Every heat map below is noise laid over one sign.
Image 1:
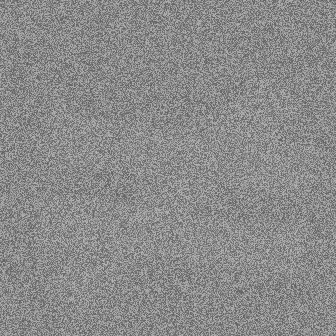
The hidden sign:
not-equal sign
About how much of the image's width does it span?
nearly all
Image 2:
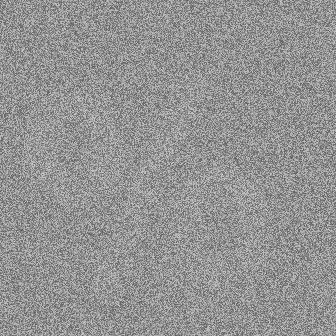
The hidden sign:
percent sign
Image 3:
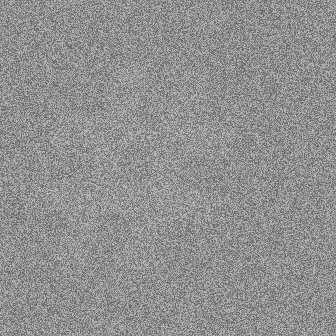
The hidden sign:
hash sign
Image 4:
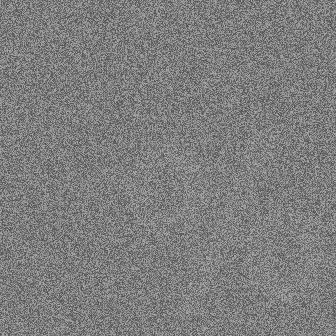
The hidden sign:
percent sign
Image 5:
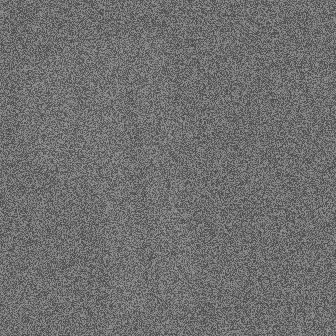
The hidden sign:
pilcrow
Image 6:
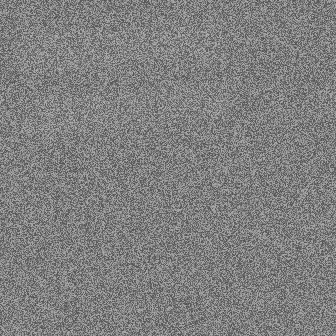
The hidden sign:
equals sign
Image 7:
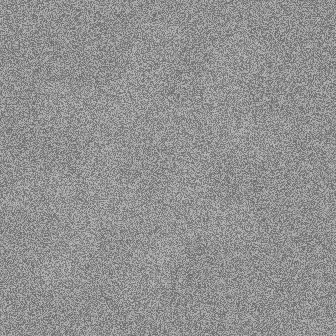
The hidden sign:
hash sign
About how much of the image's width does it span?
nearly all
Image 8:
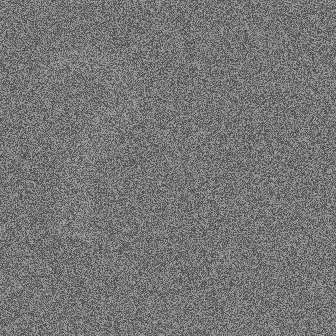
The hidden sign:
question mark
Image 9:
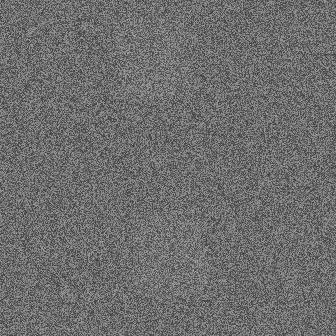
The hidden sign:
colon
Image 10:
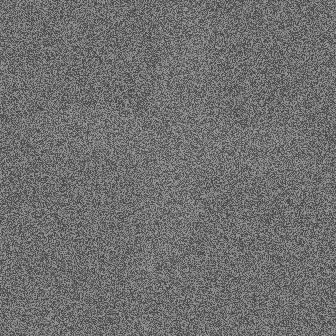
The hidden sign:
plus sign
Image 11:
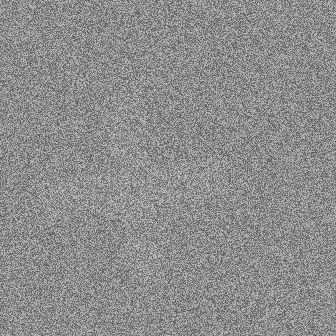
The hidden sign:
plus sign
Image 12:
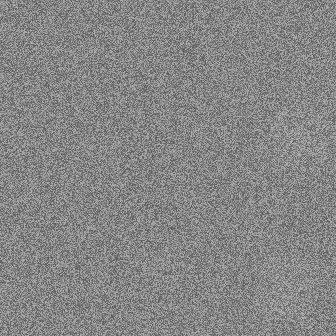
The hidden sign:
colon
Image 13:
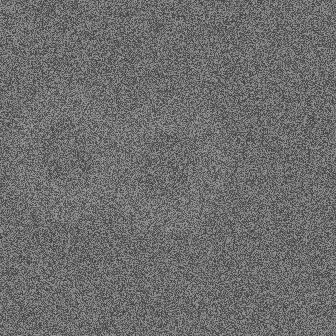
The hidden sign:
infinity sign
